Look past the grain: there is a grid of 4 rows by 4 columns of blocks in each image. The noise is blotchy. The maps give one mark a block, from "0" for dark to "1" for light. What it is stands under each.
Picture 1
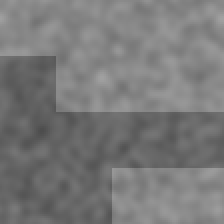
1 1 1 1
0 1 1 1
0 0 0 0
0 0 1 1
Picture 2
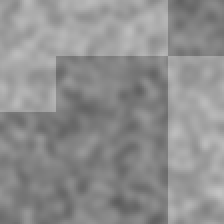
1 1 1 0
1 0 0 1
0 0 0 1
0 0 0 1
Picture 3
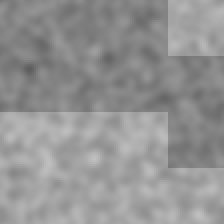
0 0 0 1
0 0 0 0
1 1 1 0
1 1 1 1
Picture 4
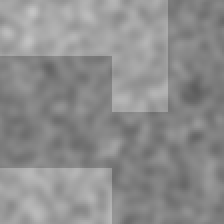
1 1 1 0
0 0 1 0
0 0 0 0
1 1 0 0
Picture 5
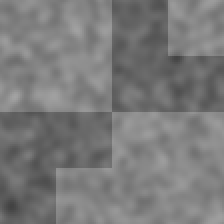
1 1 0 1
1 1 0 0
0 0 1 1
0 1 1 1
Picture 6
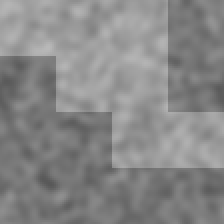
1 1 1 0
0 1 1 0
0 0 1 1
0 0 0 0
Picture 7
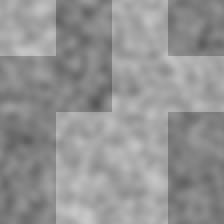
1 0 1 0
0 0 1 1
0 1 1 0
0 1 1 0
